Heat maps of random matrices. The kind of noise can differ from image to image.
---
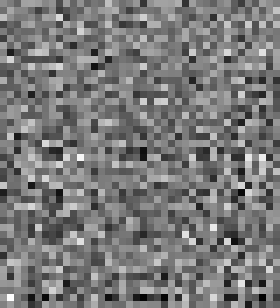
low rank plus noise
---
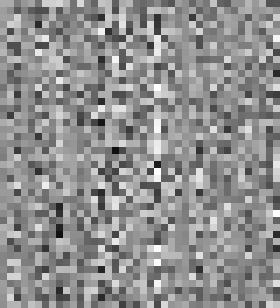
columns of uneven size
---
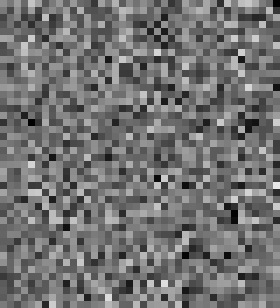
low rank plus noise
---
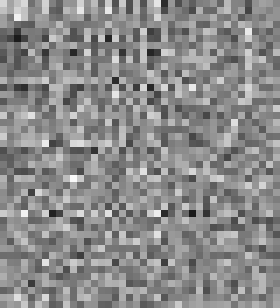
low rank plus noise
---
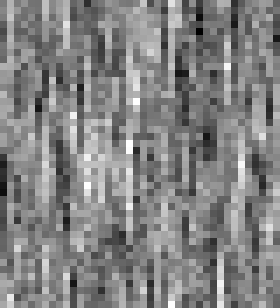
streaked along the columns
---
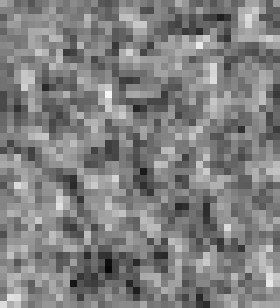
blotchy
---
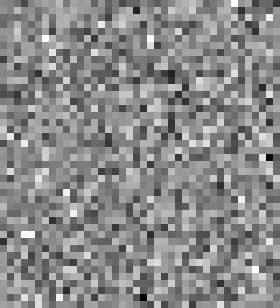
independent entries
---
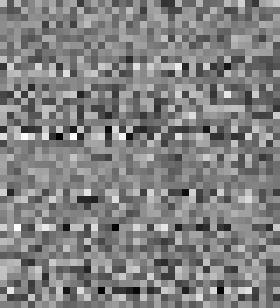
rows of uneven size
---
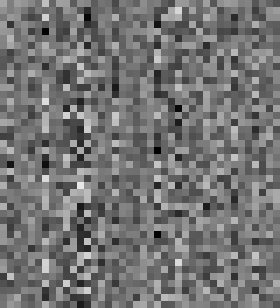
columns of uneven size
